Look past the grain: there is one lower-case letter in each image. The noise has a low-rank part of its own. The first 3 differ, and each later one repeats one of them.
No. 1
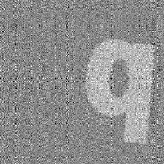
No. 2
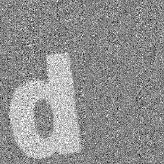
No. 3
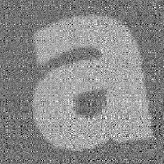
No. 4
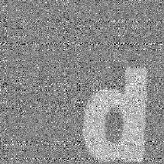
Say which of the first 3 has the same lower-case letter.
2
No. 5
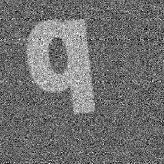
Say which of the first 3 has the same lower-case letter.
1
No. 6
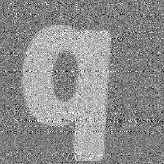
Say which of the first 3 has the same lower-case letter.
1
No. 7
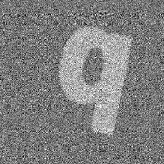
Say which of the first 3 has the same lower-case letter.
1
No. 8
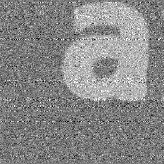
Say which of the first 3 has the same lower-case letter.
3
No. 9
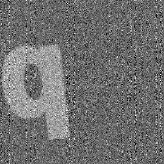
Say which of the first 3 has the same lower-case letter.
1
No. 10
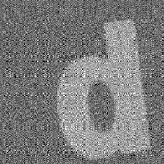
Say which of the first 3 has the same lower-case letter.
2
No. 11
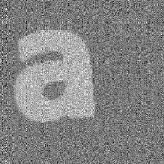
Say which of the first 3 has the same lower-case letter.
3
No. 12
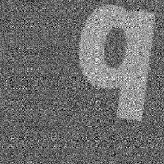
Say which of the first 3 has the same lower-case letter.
1
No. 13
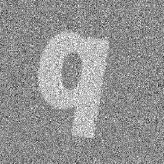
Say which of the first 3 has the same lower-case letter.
1
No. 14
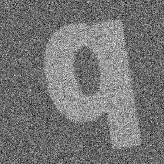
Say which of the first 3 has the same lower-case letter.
1
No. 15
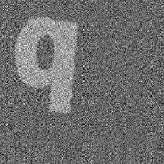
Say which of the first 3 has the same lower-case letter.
1
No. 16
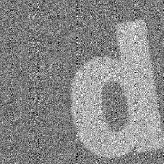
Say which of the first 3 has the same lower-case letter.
2
